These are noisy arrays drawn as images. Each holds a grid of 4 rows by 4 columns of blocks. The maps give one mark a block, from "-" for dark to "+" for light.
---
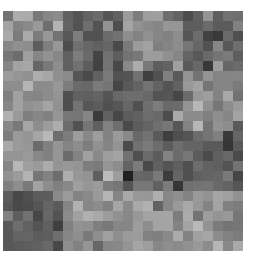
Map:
+ - + -
+ - - +
+ + - -
- + + +
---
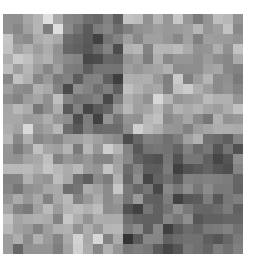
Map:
+ - + +
+ - + +
+ + - -
+ + - -
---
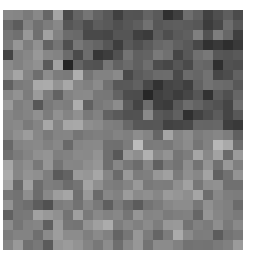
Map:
+ - - -
+ + - -
+ + + +
+ + + +
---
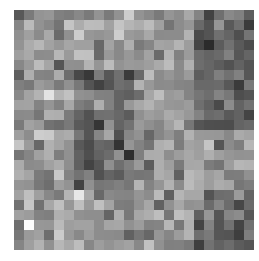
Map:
+ + + -
+ - + -
+ - + +
+ + + -
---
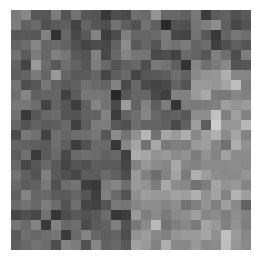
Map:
- - - -
- - - +
- - + +
- - + +
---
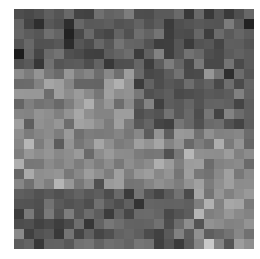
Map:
- - - -
+ + - -
+ + + +
- - - +
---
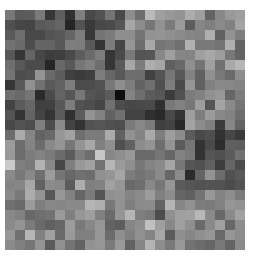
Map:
- - + +
- - - +
+ + + -
+ + + +
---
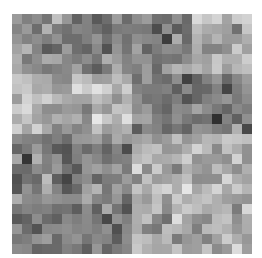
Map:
- - - +
+ + - -
- - + +
- - + +
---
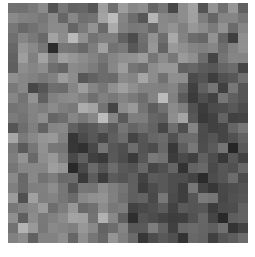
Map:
+ + + +
+ + + -
+ - - -
+ + - -
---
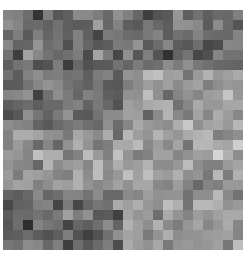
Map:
- - - -
- - + +
+ + + +
- - + +
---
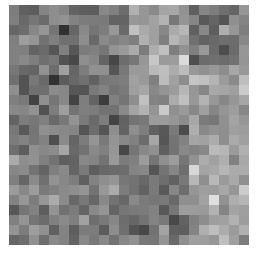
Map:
- - + -
- - + +
- - - +
- - - +
